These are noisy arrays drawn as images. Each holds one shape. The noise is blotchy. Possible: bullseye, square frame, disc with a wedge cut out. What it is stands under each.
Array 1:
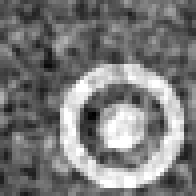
bullseye
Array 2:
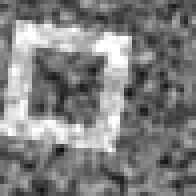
square frame
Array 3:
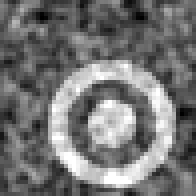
bullseye
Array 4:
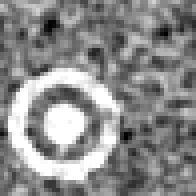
bullseye
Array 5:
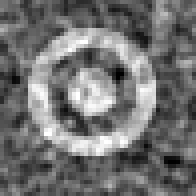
bullseye
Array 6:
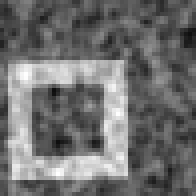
square frame
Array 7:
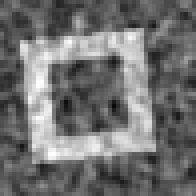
square frame
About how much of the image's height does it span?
two thirds
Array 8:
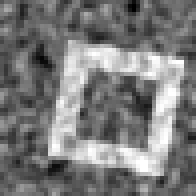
square frame
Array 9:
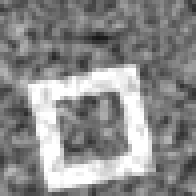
square frame
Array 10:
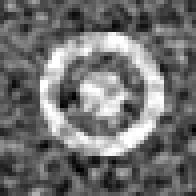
bullseye
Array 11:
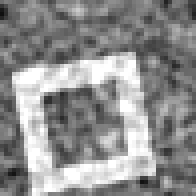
square frame
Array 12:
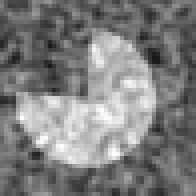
disc with a wedge cut out
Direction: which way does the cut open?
up and left
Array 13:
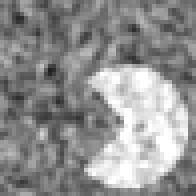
disc with a wedge cut out
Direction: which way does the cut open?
left
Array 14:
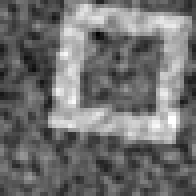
square frame
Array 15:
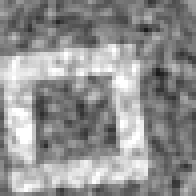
square frame
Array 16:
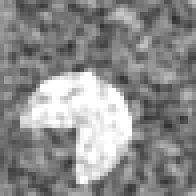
disc with a wedge cut out
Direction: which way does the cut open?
down and left
